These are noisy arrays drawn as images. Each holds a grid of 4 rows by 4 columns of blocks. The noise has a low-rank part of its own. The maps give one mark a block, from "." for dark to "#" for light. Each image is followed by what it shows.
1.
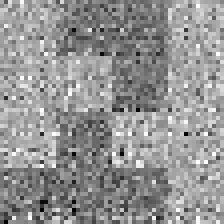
# . . #
# # . #
# . # #
. . . #
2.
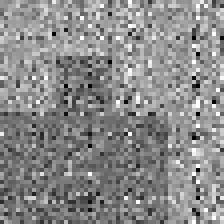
# # # #
# . # #
. . . #
. . . #
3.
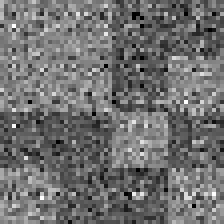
# # . .
# # . #
. . # .
# . . #
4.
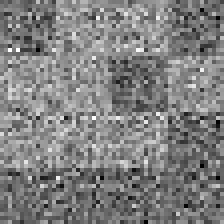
. # # .
# # . #
# # # .
. . . .
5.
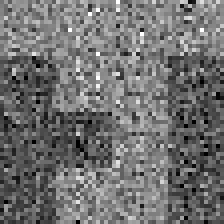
# # # #
. # # .
. . # .
. # # .
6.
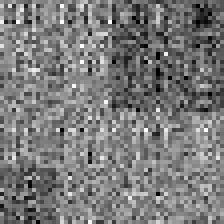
# # . .
# # . .
# # # #
. # # #
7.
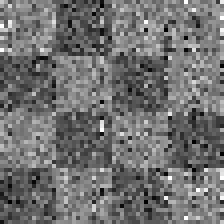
# . # #
. # . #
# . # .
. # . #
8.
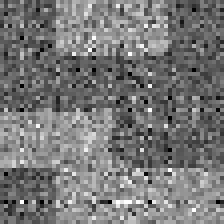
. # # .
. . . .
# # . .
. # # #
